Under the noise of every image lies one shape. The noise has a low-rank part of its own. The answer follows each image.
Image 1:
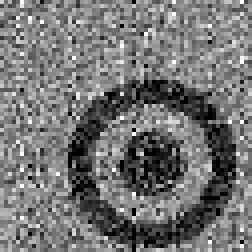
bullseye
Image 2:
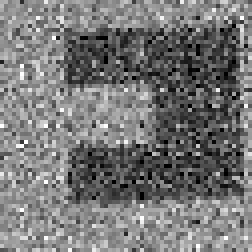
square with a notch
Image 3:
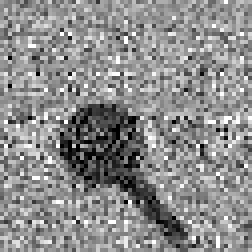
lollipop
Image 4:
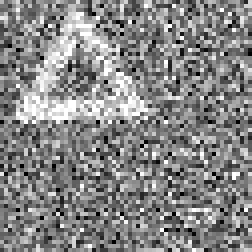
triangle frame
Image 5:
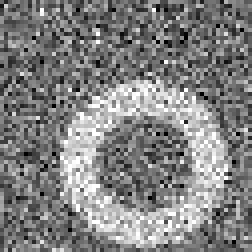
ring
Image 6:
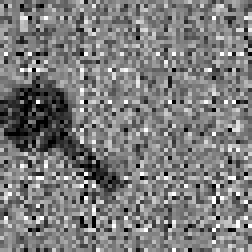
lollipop
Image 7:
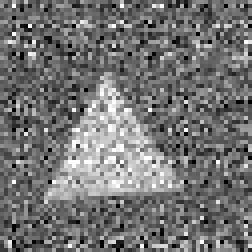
triangle
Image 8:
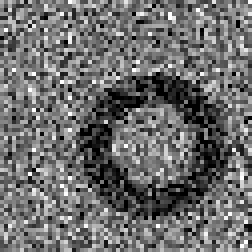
ring
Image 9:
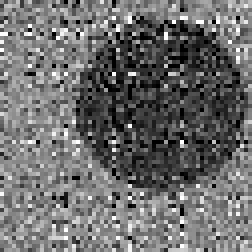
disc
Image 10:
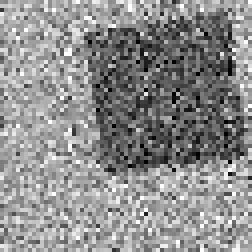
square
